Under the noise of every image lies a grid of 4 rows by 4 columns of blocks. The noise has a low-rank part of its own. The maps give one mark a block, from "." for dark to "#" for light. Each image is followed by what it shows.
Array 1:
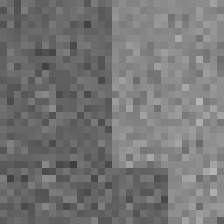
..##
..##
..##
...#
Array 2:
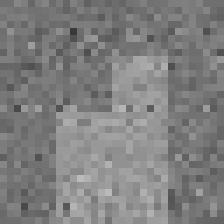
....
..#.
.##.
.##.
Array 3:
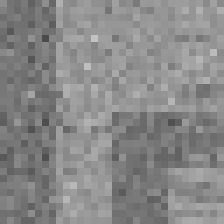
.###
.###
.#..
.#.#
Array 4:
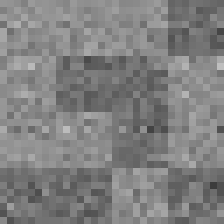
###.
#..#
##.#
..#.
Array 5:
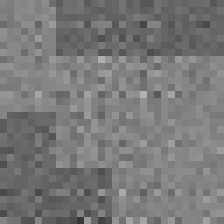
#...
####
.###
..##
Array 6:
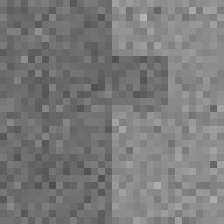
..##
...#
..##
..##
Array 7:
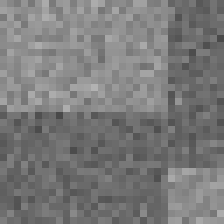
###.
###.
....
...#
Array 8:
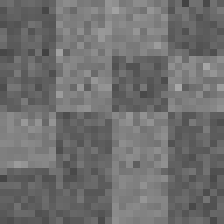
.##.
.#.#
#.#.
..#.
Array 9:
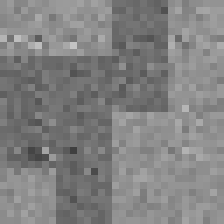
##.#
...#
..##
#.##
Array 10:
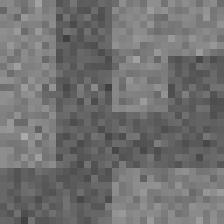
#.##
#.#.
#...
..##
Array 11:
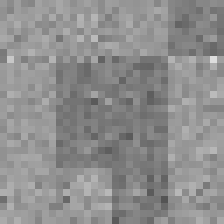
###.
#..#
#..#
##.#
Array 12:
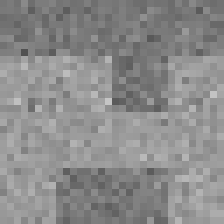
....
##.#
####
#..#
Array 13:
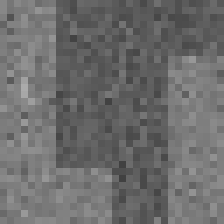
#...
#..#
#..#
##.#
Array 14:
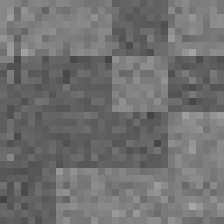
##.#
..#.
...#
.###
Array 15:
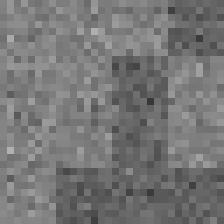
###.
##.#
##.#
#...
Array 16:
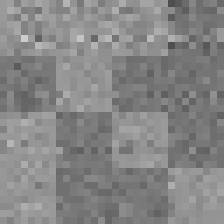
###.
.#..
#.#.
#..#
